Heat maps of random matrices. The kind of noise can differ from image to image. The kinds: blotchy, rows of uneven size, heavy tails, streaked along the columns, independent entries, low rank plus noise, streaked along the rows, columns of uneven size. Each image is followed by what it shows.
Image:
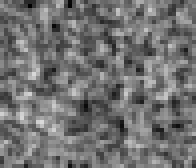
blotchy
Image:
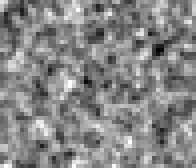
blotchy
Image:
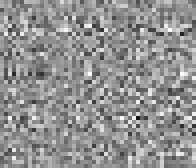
low rank plus noise
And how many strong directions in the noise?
three or four
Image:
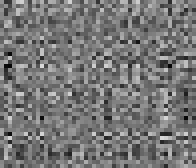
low rank plus noise
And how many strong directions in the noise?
two
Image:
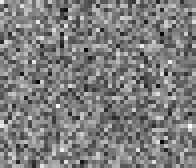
independent entries
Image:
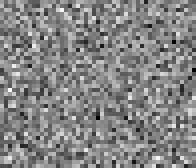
independent entries
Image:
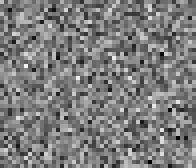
independent entries
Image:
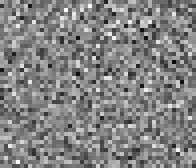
independent entries
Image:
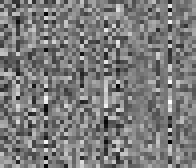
columns of uneven size
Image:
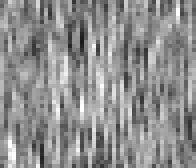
streaked along the columns
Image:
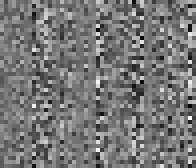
columns of uneven size
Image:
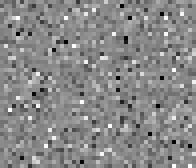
heavy tails
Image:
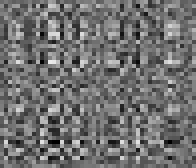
low rank plus noise
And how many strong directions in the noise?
one
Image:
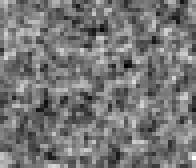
blotchy
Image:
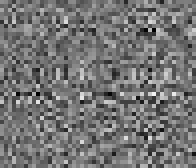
low rank plus noise
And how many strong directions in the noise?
three or four
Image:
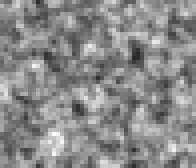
blotchy
